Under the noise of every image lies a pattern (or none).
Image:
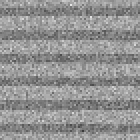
horizontal stripes
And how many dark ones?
6
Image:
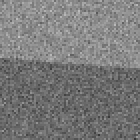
a sharp edge
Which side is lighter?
top
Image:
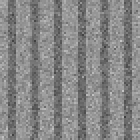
vertical stripes
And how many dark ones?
6
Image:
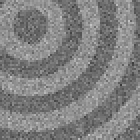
rings round one point
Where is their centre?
top left
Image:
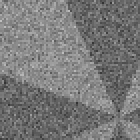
spokes from one point
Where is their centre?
bottom right
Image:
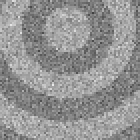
rings round one point
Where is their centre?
top middle
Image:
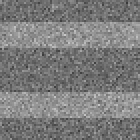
horizontal stripes
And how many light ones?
2
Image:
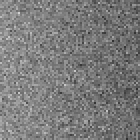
a smooth slope
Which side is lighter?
left
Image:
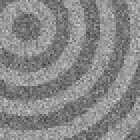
rings round one point
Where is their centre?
top left
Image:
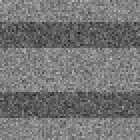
horizontal stripes
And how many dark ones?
2
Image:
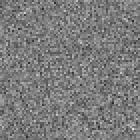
only noise
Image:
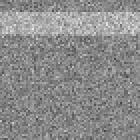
one horizontal stripe
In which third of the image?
top
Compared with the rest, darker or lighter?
lighter
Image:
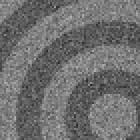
rings round one point
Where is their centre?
bottom right
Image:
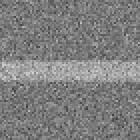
one horizontal stripe
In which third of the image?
middle
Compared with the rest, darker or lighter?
lighter
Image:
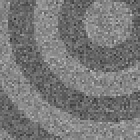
rings round one point
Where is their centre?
top right
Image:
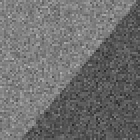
a sharp edge
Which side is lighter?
top left
